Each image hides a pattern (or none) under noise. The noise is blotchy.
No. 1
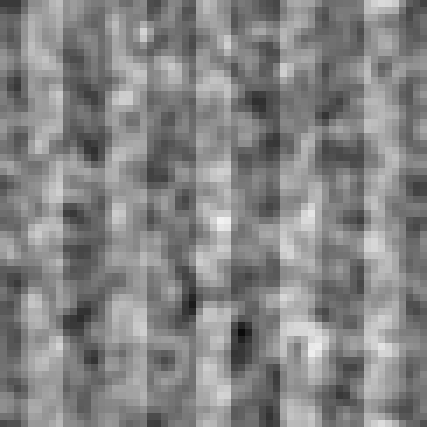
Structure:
vertical stripes
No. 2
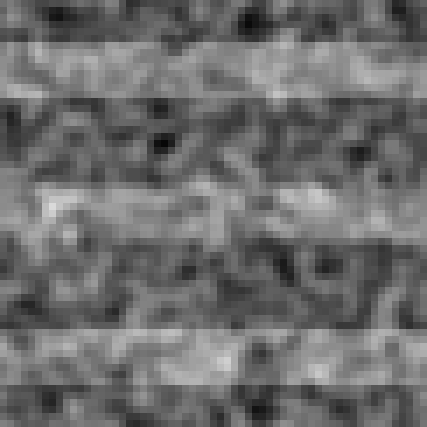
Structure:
horizontal stripes
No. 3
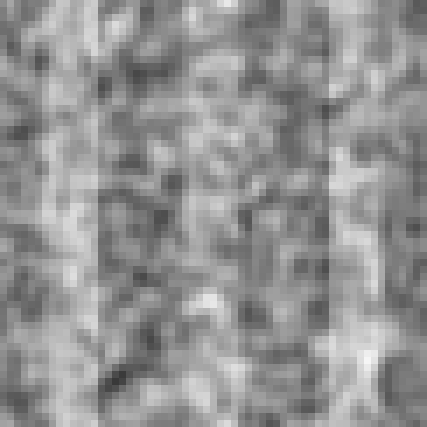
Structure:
vertical stripes
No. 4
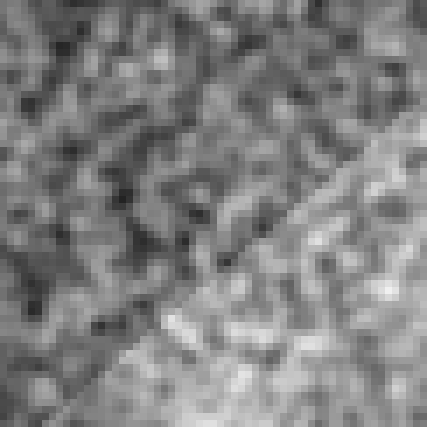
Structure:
a sharp edge
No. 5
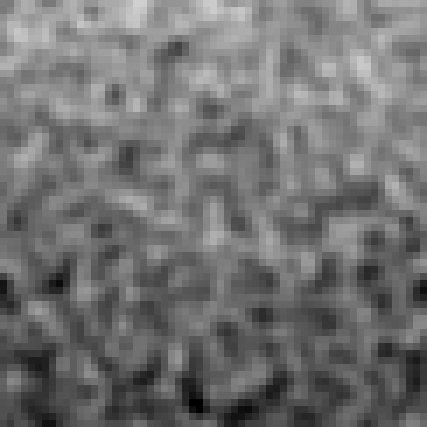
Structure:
a smooth slope
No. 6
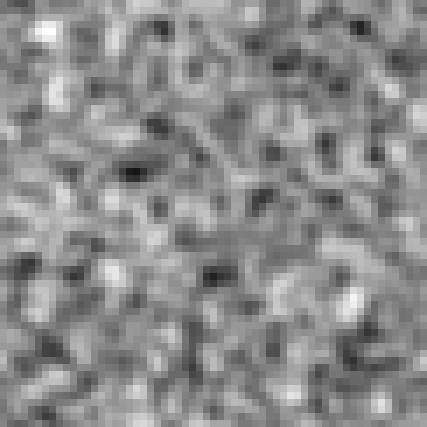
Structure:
only noise
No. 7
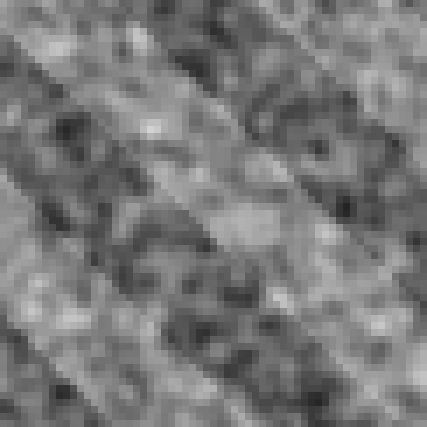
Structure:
diagonal stripes
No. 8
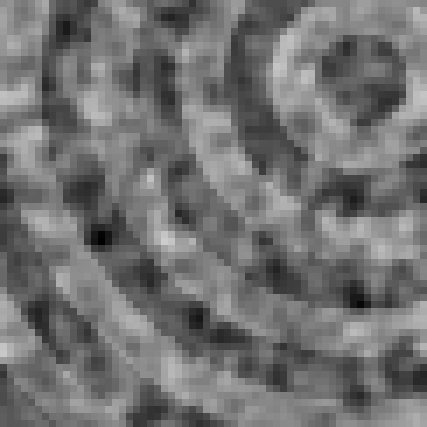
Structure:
rings round one point
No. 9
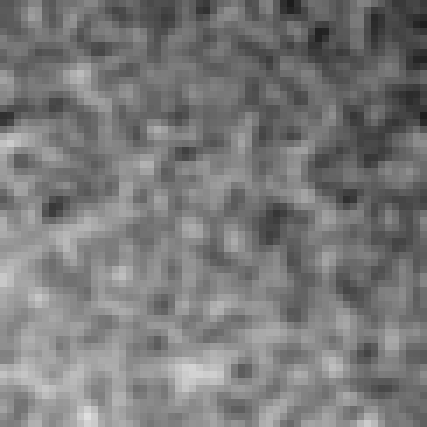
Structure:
a smooth slope
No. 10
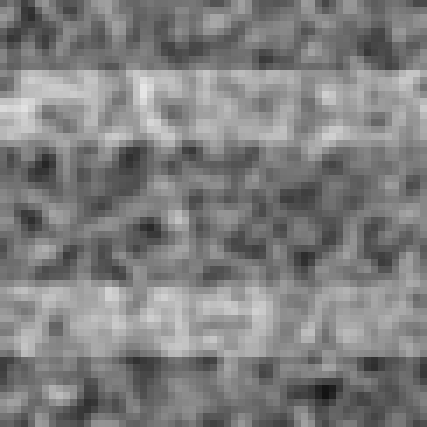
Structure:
horizontal stripes
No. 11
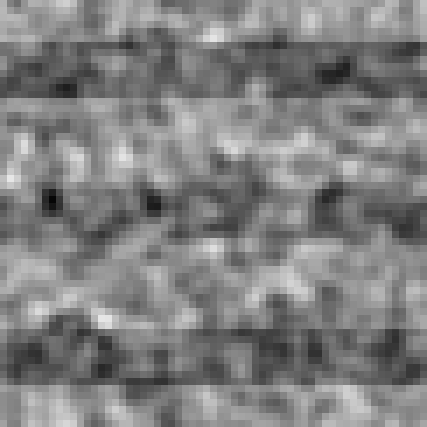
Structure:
horizontal stripes
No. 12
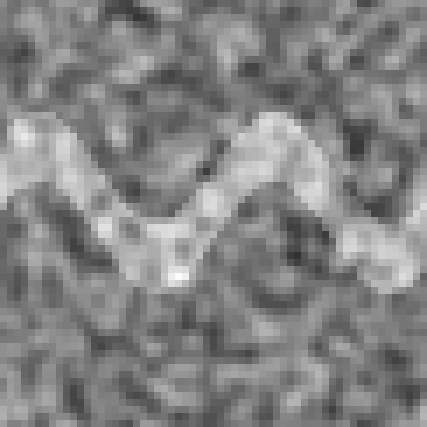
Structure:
a wavy band
